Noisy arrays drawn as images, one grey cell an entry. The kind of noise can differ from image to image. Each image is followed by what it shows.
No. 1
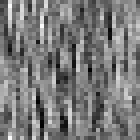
streaked along the columns
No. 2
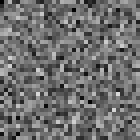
independent entries
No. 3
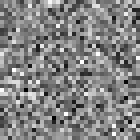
independent entries
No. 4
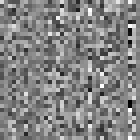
columns of uneven size
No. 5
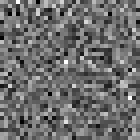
low rank plus noise
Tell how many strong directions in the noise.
five to eight
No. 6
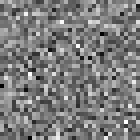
independent entries
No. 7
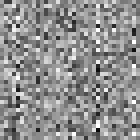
columns of uneven size
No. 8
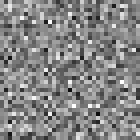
low rank plus noise
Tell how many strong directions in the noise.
three or four
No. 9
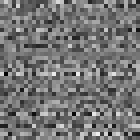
rows of uneven size
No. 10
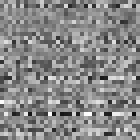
rows of uneven size
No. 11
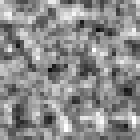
blotchy
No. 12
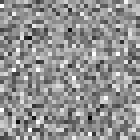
low rank plus noise
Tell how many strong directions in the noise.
five to eight
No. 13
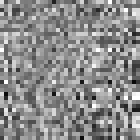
low rank plus noise
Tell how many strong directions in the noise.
two
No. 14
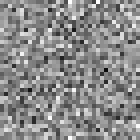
independent entries
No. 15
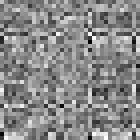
low rank plus noise
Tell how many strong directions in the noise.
one
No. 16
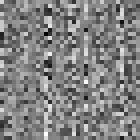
columns of uneven size
